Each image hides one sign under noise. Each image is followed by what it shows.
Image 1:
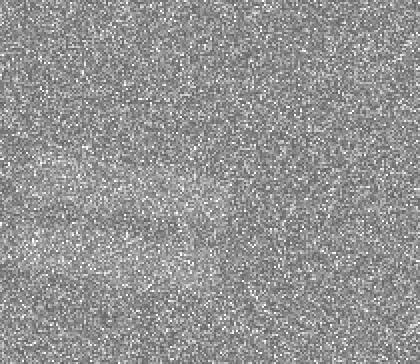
light equals sign
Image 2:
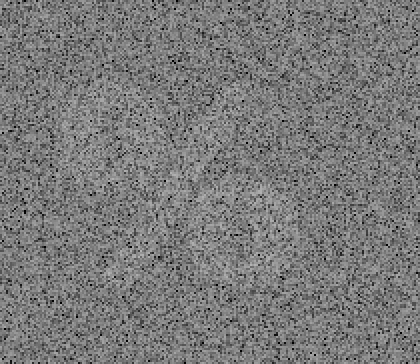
light percent sign
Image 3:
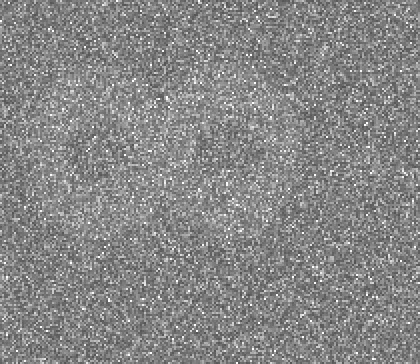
light infinity sign
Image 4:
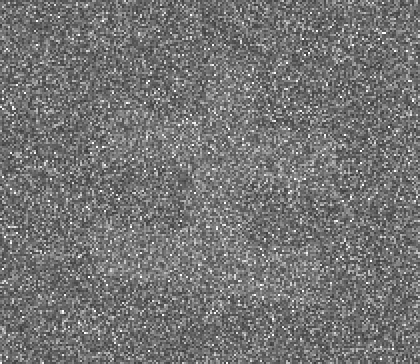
light plus-minus sign
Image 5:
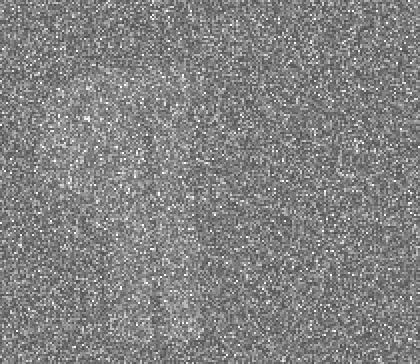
light pilcrow
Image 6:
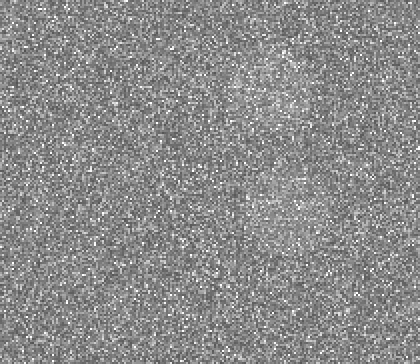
light colon
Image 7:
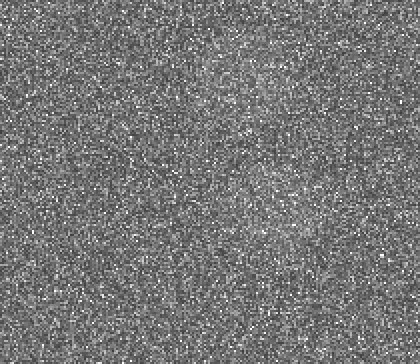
light colon
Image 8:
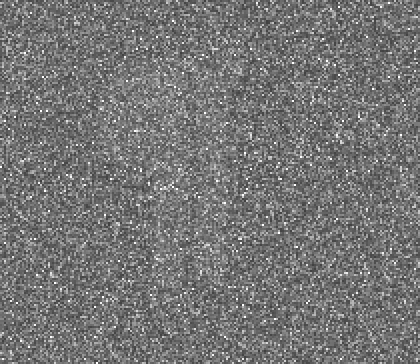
light pilcrow
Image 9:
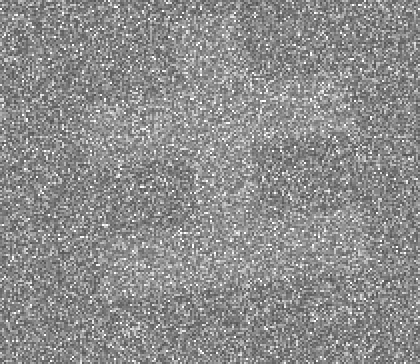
light plus-minus sign
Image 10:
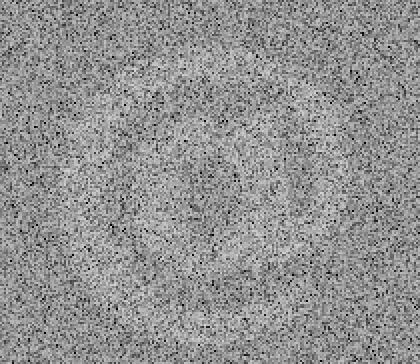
light at sign
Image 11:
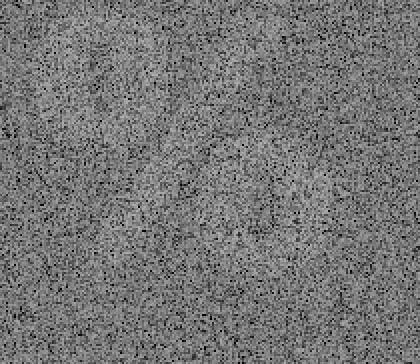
light percent sign
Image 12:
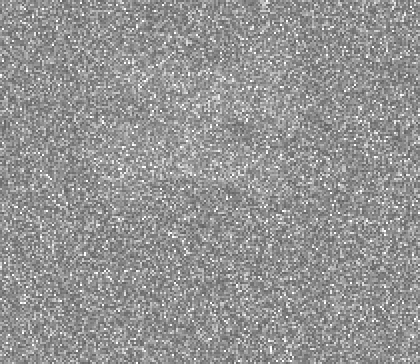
light not-equal sign
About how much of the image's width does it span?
half
